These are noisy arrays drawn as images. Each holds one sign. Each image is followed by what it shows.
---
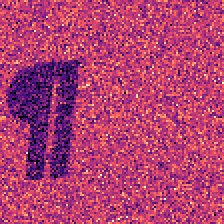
pilcrow
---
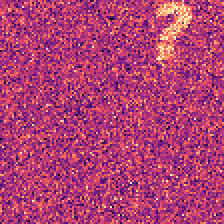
question mark
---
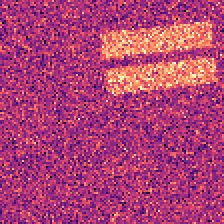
equals sign
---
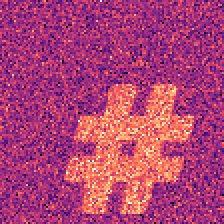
hash sign
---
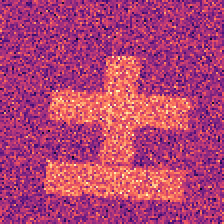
plus-minus sign
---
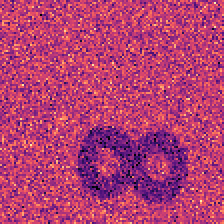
infinity sign
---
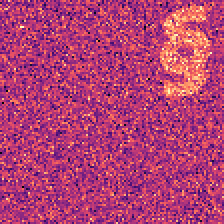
section sign
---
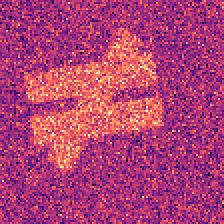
not-equal sign
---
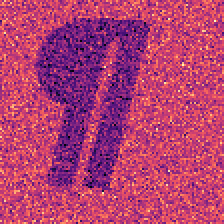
pilcrow
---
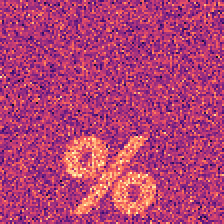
percent sign
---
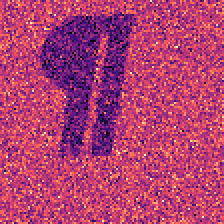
pilcrow
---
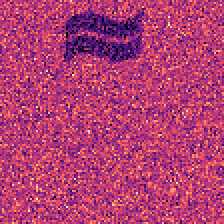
approximately sign
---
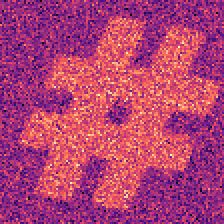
hash sign
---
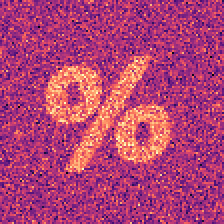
percent sign
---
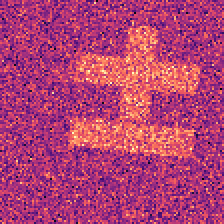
plus-minus sign
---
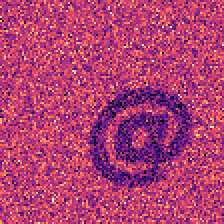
at sign
